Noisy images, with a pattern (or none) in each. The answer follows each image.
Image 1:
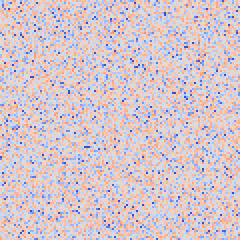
only noise
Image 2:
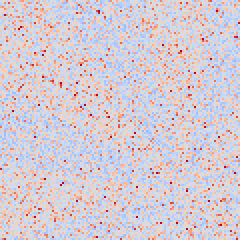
spokes from one point
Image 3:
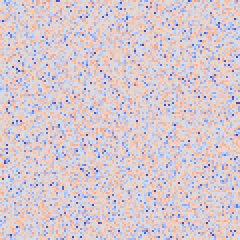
only noise
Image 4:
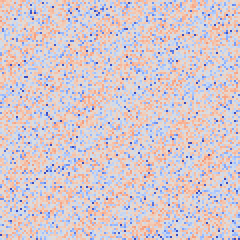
diagonal stripes
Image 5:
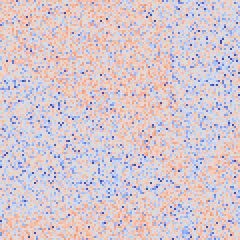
spokes from one point
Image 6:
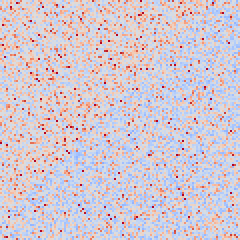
a sharp edge
